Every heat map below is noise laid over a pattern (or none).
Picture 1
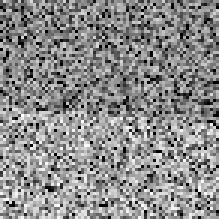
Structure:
a sharp edge
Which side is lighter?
bottom
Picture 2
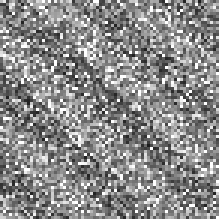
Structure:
diagonal stripes
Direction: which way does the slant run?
top left to bottom right
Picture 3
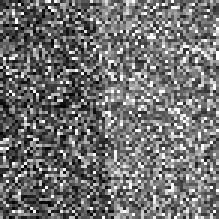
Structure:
a sharp edge
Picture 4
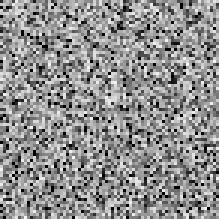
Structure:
only noise
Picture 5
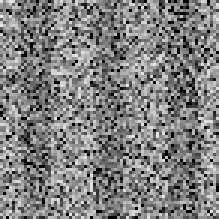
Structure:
vertical stripes
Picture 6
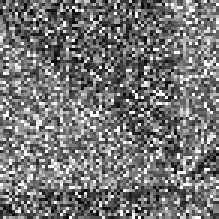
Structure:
spokes from one point
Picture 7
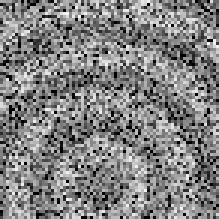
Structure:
rings round one point
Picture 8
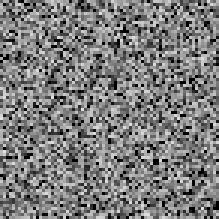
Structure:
only noise
